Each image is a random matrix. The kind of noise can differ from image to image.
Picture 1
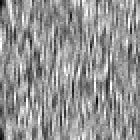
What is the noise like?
streaked along the columns
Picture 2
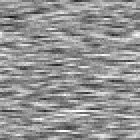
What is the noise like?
streaked along the rows
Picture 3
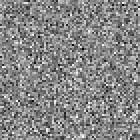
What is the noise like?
independent entries
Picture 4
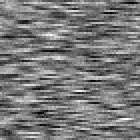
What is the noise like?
streaked along the rows
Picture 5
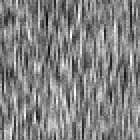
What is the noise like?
streaked along the columns
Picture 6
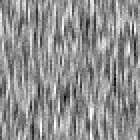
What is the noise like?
streaked along the columns
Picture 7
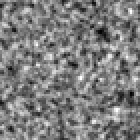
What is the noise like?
blotchy
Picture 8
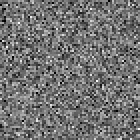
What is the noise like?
independent entries
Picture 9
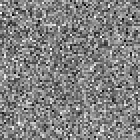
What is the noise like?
independent entries
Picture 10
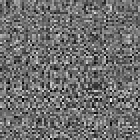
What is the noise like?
low rank plus noise
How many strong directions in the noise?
three or four
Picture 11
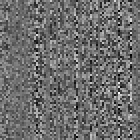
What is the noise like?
columns of uneven size
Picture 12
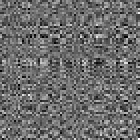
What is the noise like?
low rank plus noise
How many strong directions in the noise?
two
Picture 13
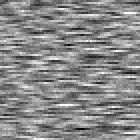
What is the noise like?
streaked along the rows
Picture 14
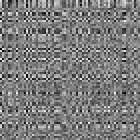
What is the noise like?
low rank plus noise
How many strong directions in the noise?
one
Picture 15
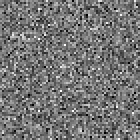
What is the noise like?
independent entries
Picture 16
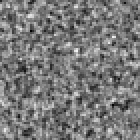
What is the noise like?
blotchy
